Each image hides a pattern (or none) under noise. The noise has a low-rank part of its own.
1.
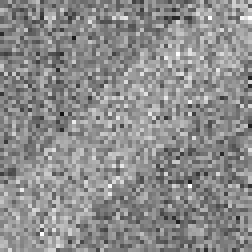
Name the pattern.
a diagonal band
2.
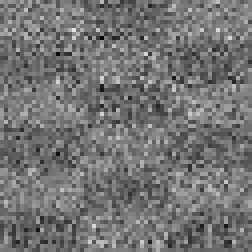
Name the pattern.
a checkerboard
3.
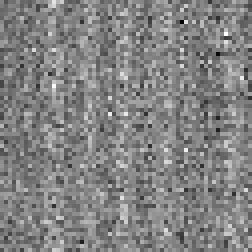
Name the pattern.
bands of columns
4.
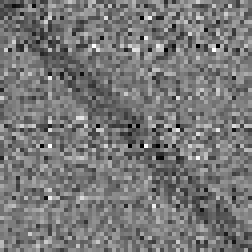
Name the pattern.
a diagonal band
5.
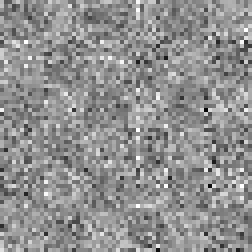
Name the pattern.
a checkerboard
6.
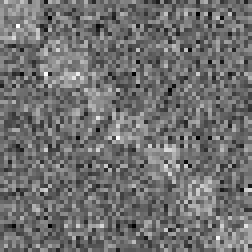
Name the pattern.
blocks along the diagonal
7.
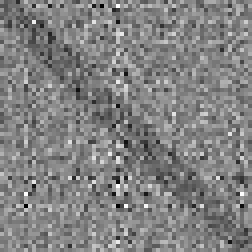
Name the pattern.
a diagonal band
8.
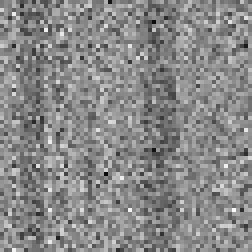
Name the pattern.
bands of columns
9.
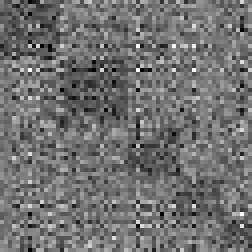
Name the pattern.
blocks along the diagonal
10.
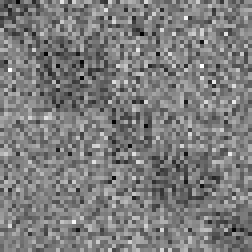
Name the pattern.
blocks along the diagonal
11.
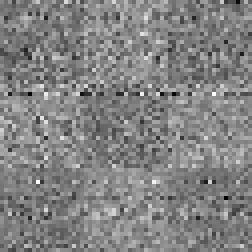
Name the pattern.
a checkerboard
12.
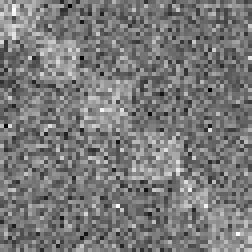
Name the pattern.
blocks along the diagonal
